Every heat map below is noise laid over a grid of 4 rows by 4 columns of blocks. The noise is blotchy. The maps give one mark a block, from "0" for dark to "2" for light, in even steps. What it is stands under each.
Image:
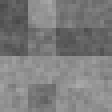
0 2 1 1
0 1 0 0
2 2 2 2
2 1 2 2
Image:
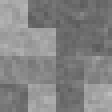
2 0 0 0
2 2 0 0
1 1 0 1
0 2 0 2
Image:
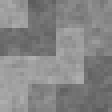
2 0 1 1
0 0 2 1
2 2 2 0
2 1 0 0
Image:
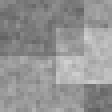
0 0 0 1
0 0 1 2
1 1 2 2
1 1 1 0
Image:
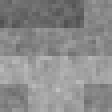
0 0 0 1
1 1 1 1
2 2 2 2
1 2 2 1
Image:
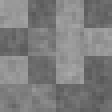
2 0 2 0
0 1 2 2
2 0 2 0
1 1 0 0
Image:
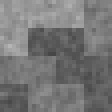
2 2 2 1
2 0 0 1
1 1 0 0
0 1 1 0
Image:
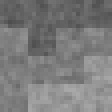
0 0 0 0
1 0 1 1
1 1 1 2
1 2 2 2
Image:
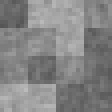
0 2 2 1
1 1 2 0
1 0 1 0
2 2 0 0
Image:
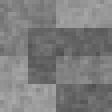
1 1 2 2
1 0 0 0
2 0 1 1
2 2 0 0
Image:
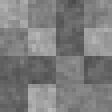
2 1 0 1
1 2 0 2
0 0 1 0
0 2 1 1
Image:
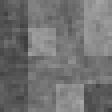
0 1 1 2
0 2 1 2
0 1 1 1
0 1 2 0
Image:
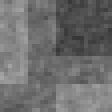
2 1 0 0
2 1 0 0
2 1 1 1
1 1 2 2
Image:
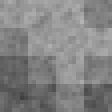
2 2 2 1
1 2 2 2
0 1 2 1
0 0 1 0
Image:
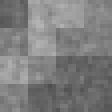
0 2 2 1
1 2 1 1
2 1 0 0
1 0 0 0
